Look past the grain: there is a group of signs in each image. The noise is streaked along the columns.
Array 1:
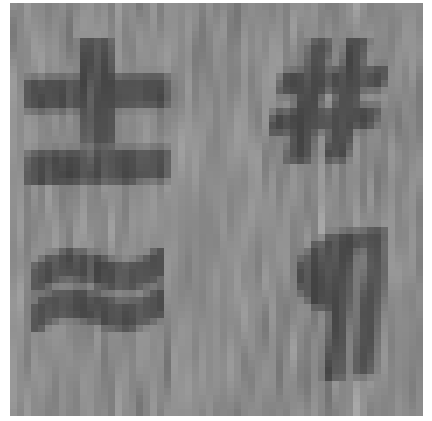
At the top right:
hash sign
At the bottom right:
pilcrow
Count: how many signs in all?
4
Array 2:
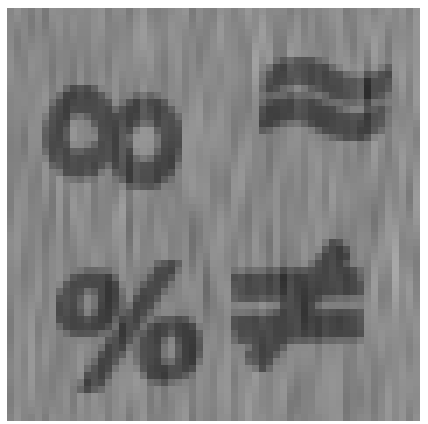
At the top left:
infinity sign
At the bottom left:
percent sign
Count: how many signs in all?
4
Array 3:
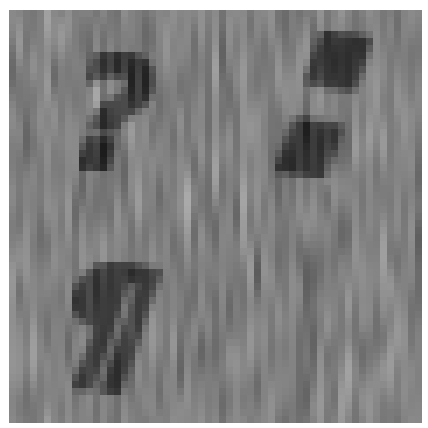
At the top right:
colon
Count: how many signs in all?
3
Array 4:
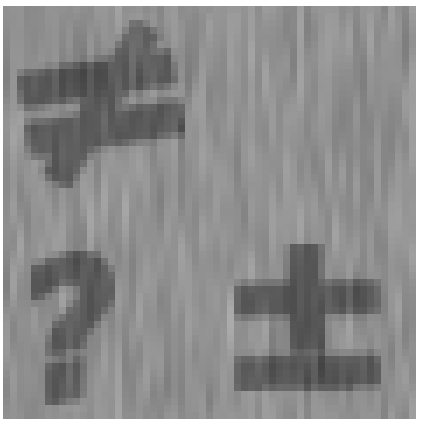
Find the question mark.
bottom left
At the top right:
nothing
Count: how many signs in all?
3
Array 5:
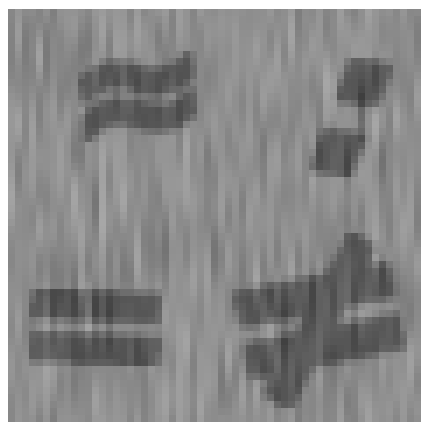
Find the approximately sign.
top left
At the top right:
colon
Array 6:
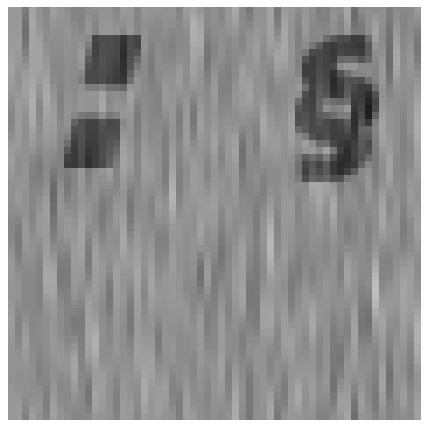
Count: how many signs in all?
2
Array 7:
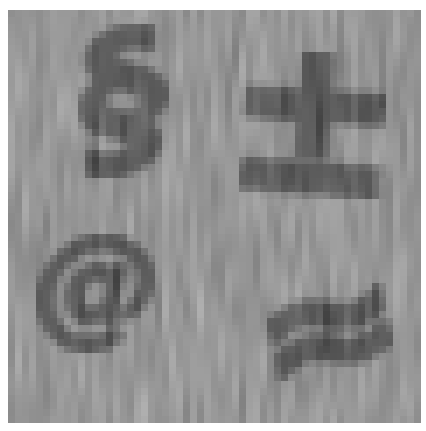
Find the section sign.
top left
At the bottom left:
at sign
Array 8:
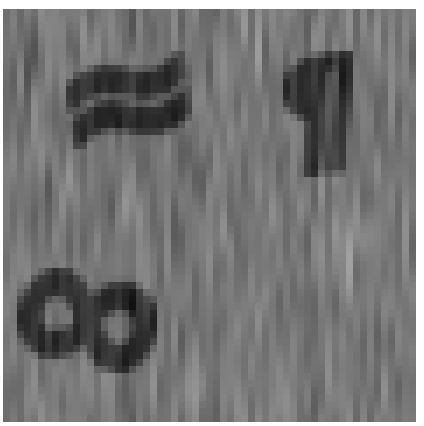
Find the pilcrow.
top right
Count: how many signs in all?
3
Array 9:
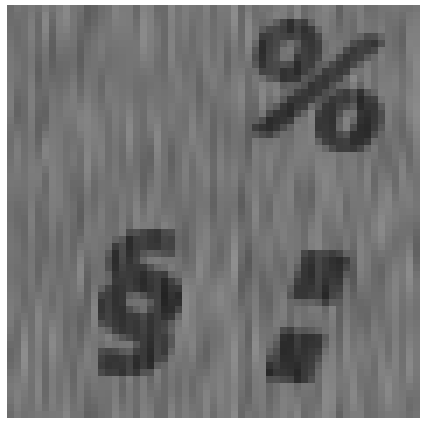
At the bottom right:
colon
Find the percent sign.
top right
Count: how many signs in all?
3
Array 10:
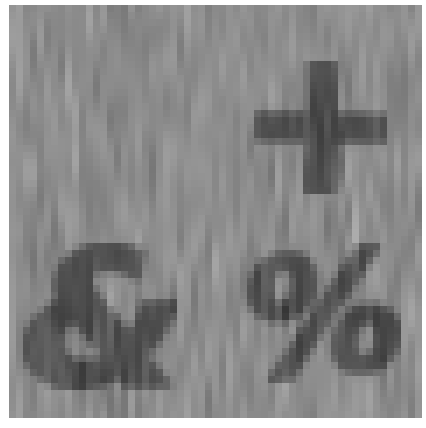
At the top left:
nothing
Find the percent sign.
bottom right
